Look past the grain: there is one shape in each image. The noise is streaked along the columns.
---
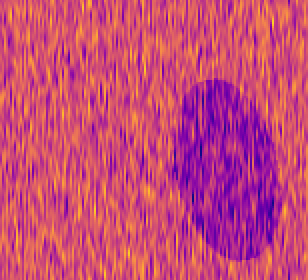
ellipse
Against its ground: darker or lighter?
darker
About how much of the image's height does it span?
two thirds
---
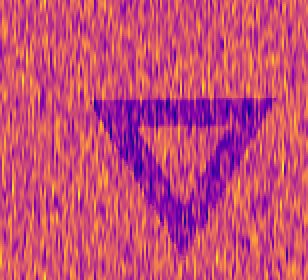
triangle frame
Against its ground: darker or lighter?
darker
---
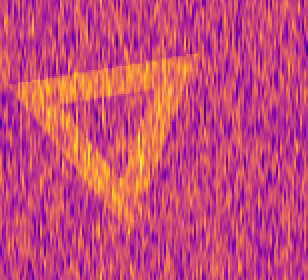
triangle frame
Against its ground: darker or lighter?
lighter
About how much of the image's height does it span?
two thirds
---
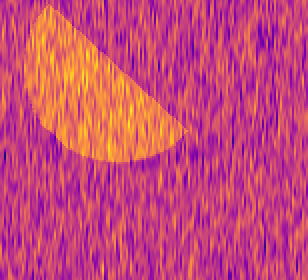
half disc
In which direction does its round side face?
down and left
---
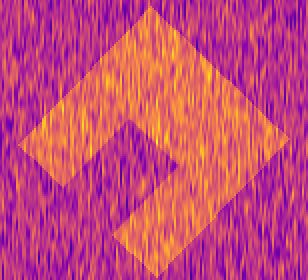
square with a notch
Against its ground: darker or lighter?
lighter
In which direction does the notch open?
down and left
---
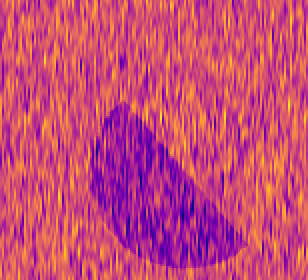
half disc
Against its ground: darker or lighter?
darker
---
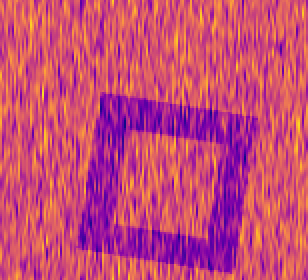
square frame
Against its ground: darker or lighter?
darker
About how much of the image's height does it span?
two thirds
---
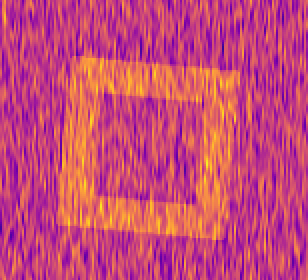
square frame
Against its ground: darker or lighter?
lighter
